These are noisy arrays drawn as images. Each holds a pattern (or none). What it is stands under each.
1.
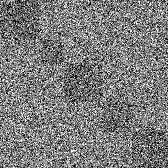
blocks along the diagonal
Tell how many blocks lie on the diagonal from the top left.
5
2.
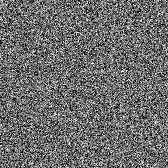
only noise
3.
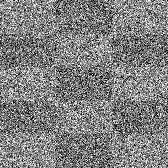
a checkerboard
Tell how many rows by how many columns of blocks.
5 by 3
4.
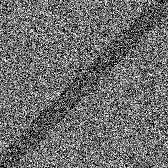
a diagonal band
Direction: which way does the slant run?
bottom left to top right
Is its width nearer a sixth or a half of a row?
a sixth
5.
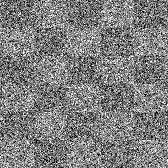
a checkerboard
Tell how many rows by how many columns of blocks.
6 by 5
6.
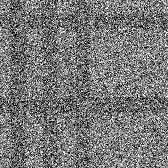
bands of rows crossing bands of columns
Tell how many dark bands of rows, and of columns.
2 and 3
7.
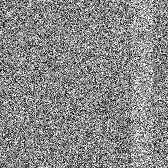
one band of columns
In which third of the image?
right
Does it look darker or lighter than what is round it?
lighter
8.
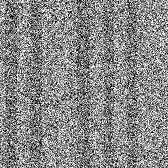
bands of columns
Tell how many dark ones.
5
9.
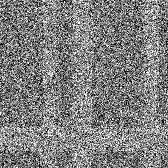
bands of rows crossing bands of columns
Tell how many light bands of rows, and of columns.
1 and 3
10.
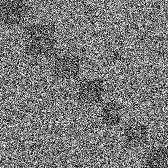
blocks along the diagonal
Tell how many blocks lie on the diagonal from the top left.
7
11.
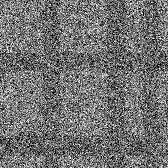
bands of rows crossing bands of columns
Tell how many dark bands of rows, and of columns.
2 and 3
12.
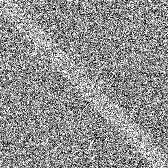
a diagonal band
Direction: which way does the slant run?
top left to bottom right
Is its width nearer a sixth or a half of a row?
a sixth
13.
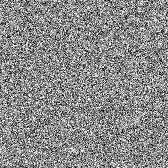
only noise
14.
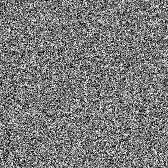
only noise
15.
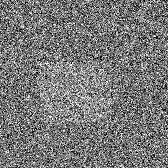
one block
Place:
centre
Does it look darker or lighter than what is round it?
lighter
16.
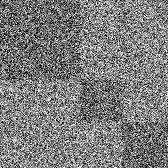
blocks along the diagonal
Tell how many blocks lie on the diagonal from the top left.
3
